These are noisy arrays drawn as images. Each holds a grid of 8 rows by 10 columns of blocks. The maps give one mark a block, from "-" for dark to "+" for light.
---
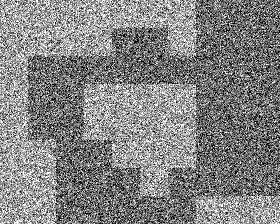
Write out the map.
+ + + + + + + - - -
+ + + + - - + - - -
+ - - - - - - - - -
+ - - + + + + - - -
+ - - + + + + - - -
+ + - - + + + - - -
+ + - - - + - - - -
+ + - - - - - + + +
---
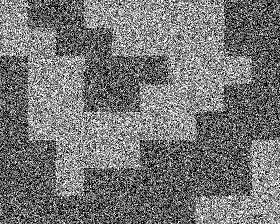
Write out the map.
+ - - + + + + + - -
+ + - - + + + + - -
- + + - - - + + + -
- + + - - + + + - -
- + + + + + + - - -
- - + + + - - - - +
- - + - - - - - - +
- - - - - - - + + +
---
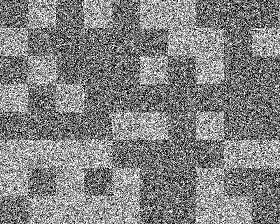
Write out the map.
- + - + - + + - - -
+ - - - - - + + - +
- + - - - + - + - -
+ - + - - - - - - -
- - - - + + - + - -
+ + + + - - - - + +
+ - + - + - - + - -
- + + + + - - + + -
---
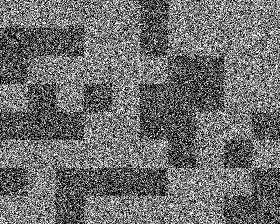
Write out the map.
+ + + + + - + + + +
- - - + + - + + + +
- + + + + + - - + +
+ - + - + - - - + +
- - - + + - - + + -
+ + + + + + - + - +
- + - - - - + + + -
+ + - + + + + + - -
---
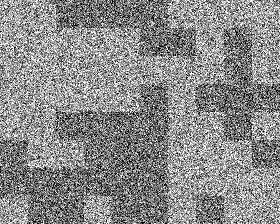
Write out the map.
+ + - - - - + + + +
+ + + + + - - + - +
+ + + + + + + + - +
+ + + + + - + - - -
+ + - - - - + + - +
- + + - - - + + + -
- - - - - - + + + +
+ - - + - - + - + +
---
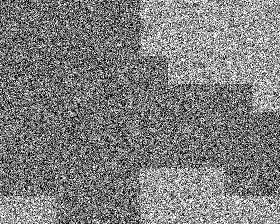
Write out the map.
- - - - - + + + + +
- - - - - + + + + +
- - - - - - + + + +
- - - - - - - - - +
- - - - - - - - - -
- - - - - - - - - -
- - - - - + + + - -
+ + - - - + + + + +
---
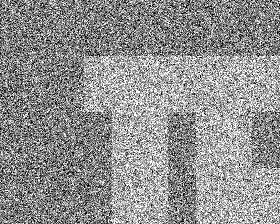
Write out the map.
- - - - - - - - - -
- - - - - - - - - -
- - - + + + + + + +
- - - + + + + + + +
- - - - + + - + + -
- - - - + + - + + -
- - - - + + - + + +
- - - - + + - + + +
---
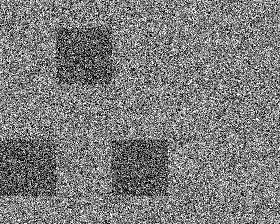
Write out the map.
+ + + + + + + + + +
+ + - - + + + + + +
+ + - - + + + + + +
+ + + + + + + + + +
+ + + + + + + + + +
- - + + - - + + + +
- - + + - - + + + +
+ + + + + + + + + +
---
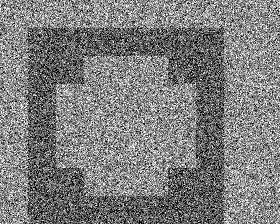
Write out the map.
+ + + + + + + + + +
+ - - - - - - - + +
+ - - + + + - - + +
+ - + + + + + - + +
+ - + + + + + - + +
+ - + + + + + - + +
+ - - + + + - - + +
+ - - - - - - - + +
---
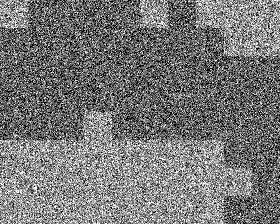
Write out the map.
+ - - - - + - + + +
- - - - - - - - + +
- - - - - - - - - -
- - - - - - - - - -
- - - + - - - - - -
+ + + + + + + + - -
+ + + + + + + + + -
+ + + + + + + + - -
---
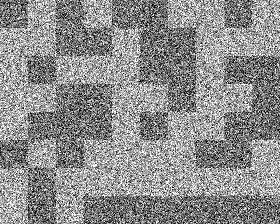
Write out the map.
- + - + - - + + - +
+ + - - + - - + + +
+ - + + + - - + - -
+ + - - + + - + + -
+ - - - + - + + - -
- + - + + + + - - +
+ - + + + + + + + +
+ - + - - - - - - -
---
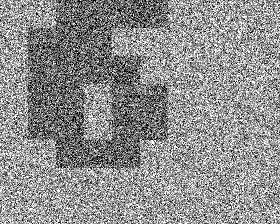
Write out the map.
+ + - - - - + + + +
+ - - - + + + + + +
+ - - - - + + + + +
+ - - + - - + + + +
+ - - + - - + + + +
+ + - - - + + + + +
+ + + + + + + + + +
+ + + + + + + + + +
